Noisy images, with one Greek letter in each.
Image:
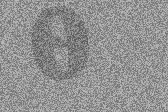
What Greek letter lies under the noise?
theta
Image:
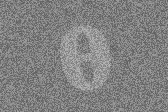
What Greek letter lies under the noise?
theta
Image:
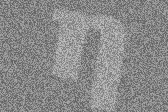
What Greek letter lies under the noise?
eta
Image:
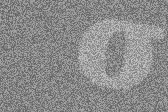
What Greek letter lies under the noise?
sigma
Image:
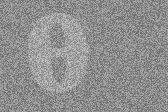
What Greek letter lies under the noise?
theta
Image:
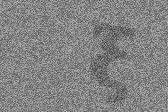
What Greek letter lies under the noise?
xi
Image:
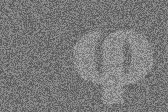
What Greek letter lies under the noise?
phi
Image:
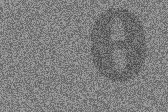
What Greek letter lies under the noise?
theta
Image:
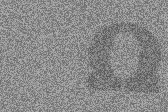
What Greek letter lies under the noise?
omega
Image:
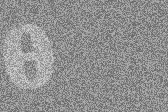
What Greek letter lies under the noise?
theta
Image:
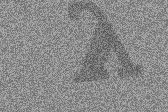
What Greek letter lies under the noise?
lambda
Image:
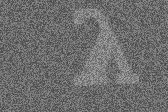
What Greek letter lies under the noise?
lambda
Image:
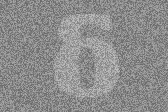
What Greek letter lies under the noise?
delta
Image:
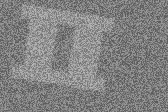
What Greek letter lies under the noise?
pi
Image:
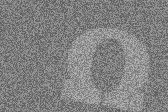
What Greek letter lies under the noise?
omega
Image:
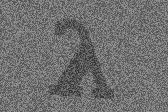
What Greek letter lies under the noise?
lambda
